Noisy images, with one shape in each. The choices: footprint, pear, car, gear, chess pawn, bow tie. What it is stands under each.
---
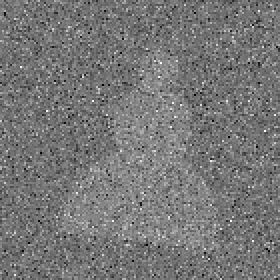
light chess pawn
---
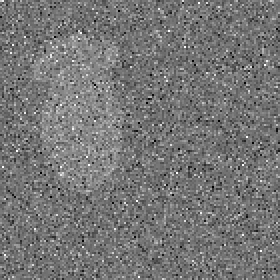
light footprint
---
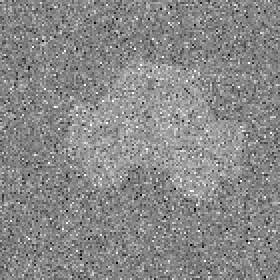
light car
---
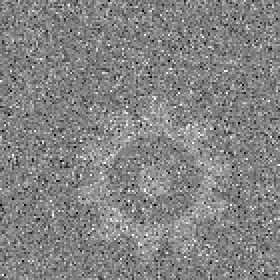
light gear
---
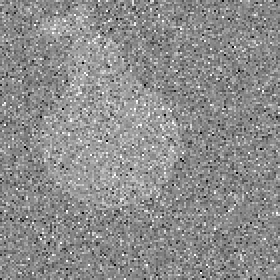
light pear
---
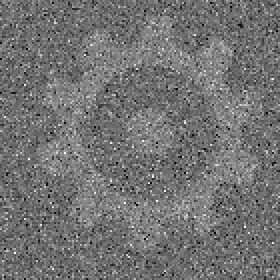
light gear
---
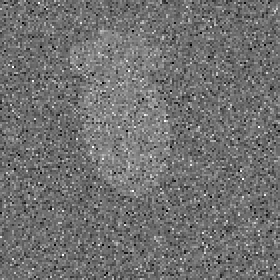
light footprint
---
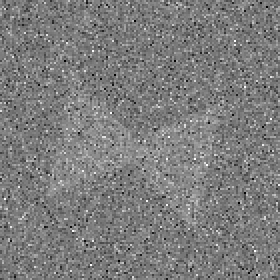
light bow tie
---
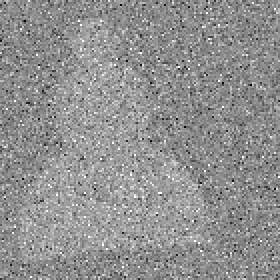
light chess pawn
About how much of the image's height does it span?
nearly all
